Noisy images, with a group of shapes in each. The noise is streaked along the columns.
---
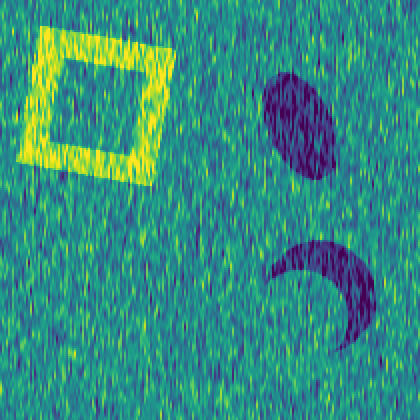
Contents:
top left: light square frame; top right: dark ellipse; bottom right: dark crescent
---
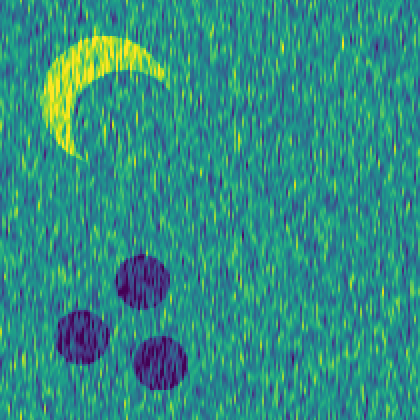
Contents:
top left: light crescent; bottom left: dark three dots
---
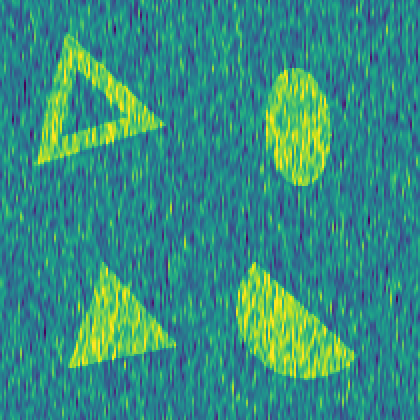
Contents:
top left: light triangle frame; top right: light ellipse; bottom left: light triangle; bottom right: light half disc
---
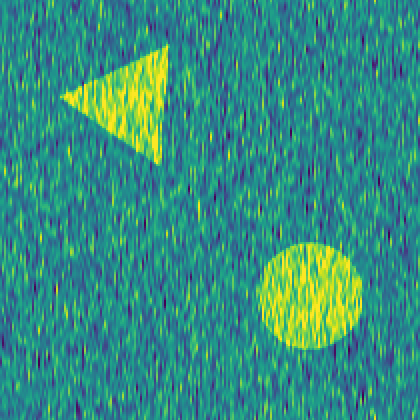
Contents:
top left: light triangle; bottom right: light disc
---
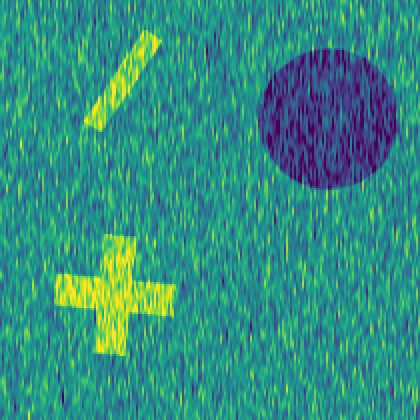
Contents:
top left: light bar; top right: dark disc; bottom left: light cross
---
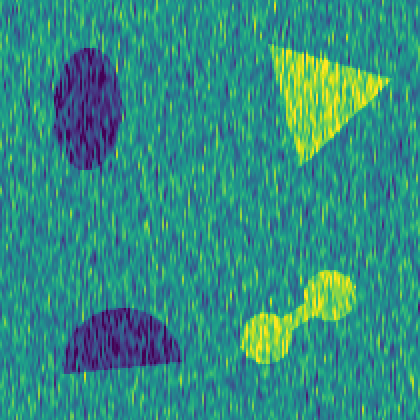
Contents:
top left: dark ellipse; top right: light triangle; bottom left: dark half disc; bottom right: light dumbbell
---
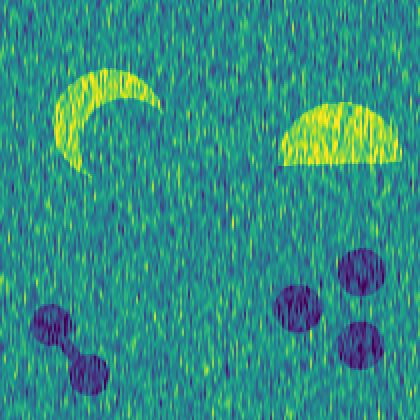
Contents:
top left: light crescent; top right: light half disc; bottom left: dark dumbbell; bottom right: dark three dots
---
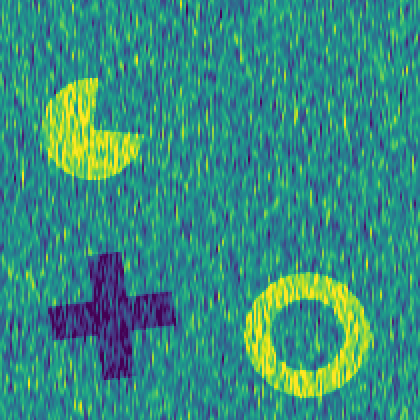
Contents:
top left: light disc with a wedge cut out; bottom left: dark cross; bottom right: light ring
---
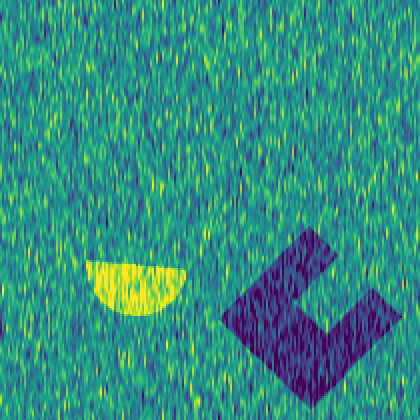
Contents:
bottom left: light half disc; bottom right: dark square with a notch
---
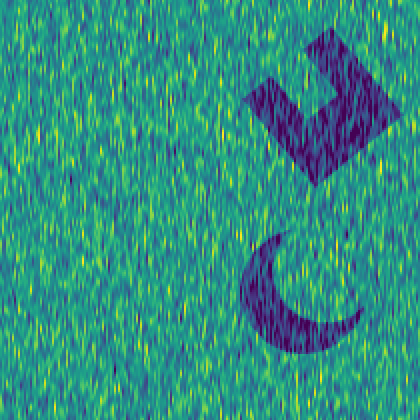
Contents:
top right: dark square with a notch; bottom right: dark crescent
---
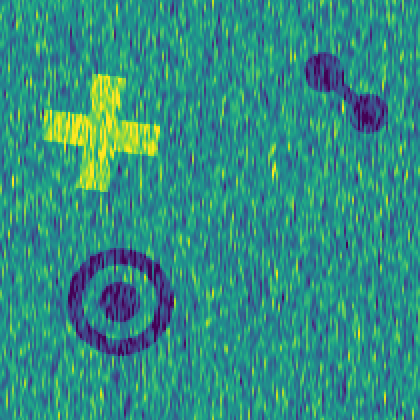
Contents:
top left: light cross; top right: dark dumbbell; bottom left: dark bullseye
